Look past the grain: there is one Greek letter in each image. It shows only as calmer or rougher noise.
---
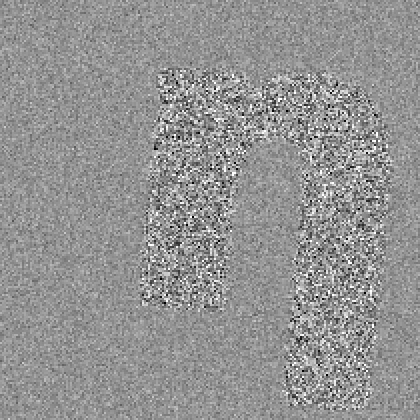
eta
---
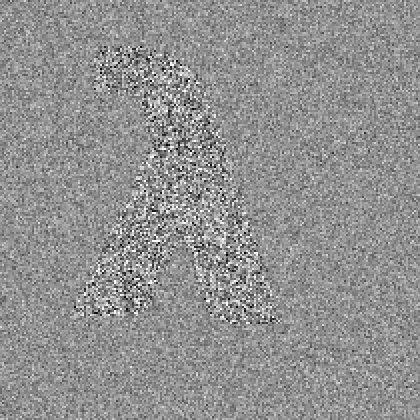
lambda
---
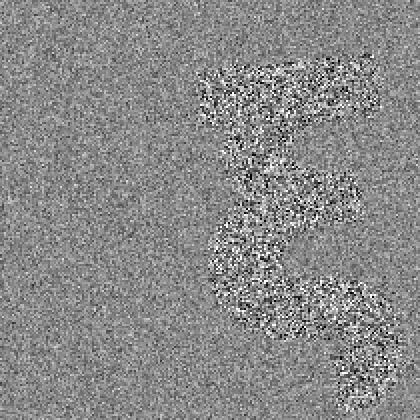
xi
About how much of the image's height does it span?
nearly all
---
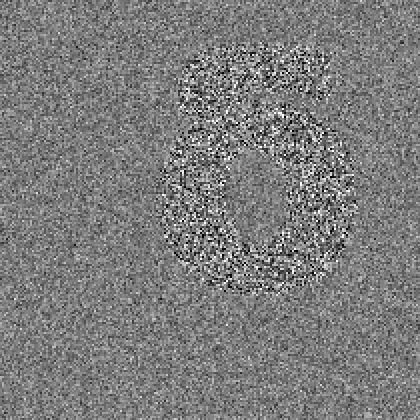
delta
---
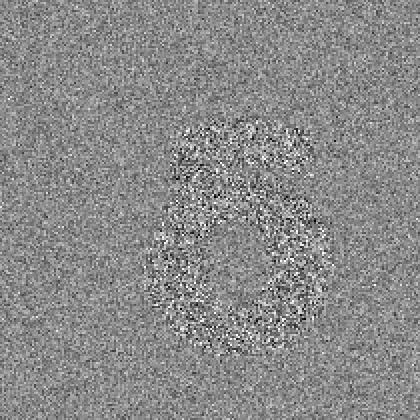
delta
